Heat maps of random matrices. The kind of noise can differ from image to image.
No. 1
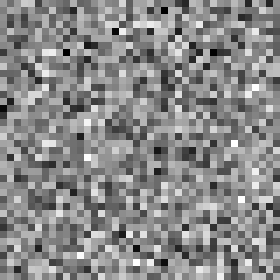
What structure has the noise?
independent entries
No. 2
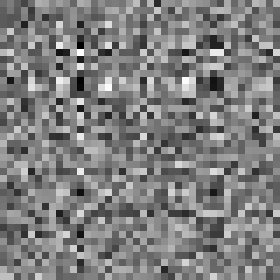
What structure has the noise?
low rank plus noise
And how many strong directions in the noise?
one
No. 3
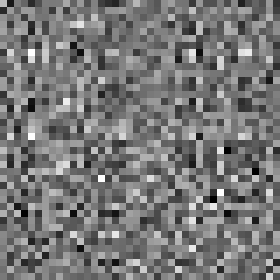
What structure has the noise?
low rank plus noise
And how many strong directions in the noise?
two
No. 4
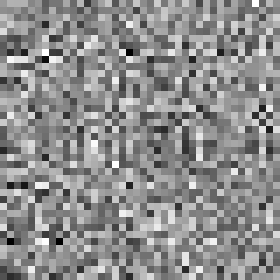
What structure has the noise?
low rank plus noise
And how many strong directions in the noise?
two
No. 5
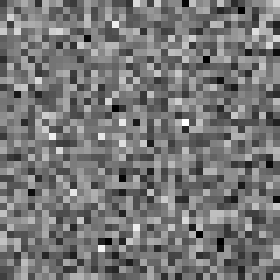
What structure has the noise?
independent entries
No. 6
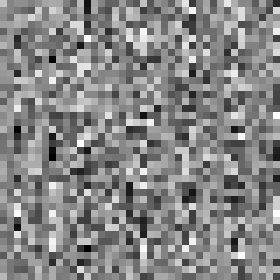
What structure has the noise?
columns of uneven size
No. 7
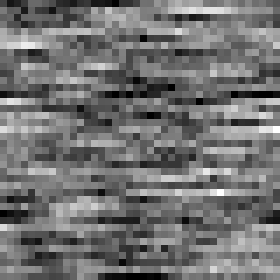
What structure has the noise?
streaked along the rows
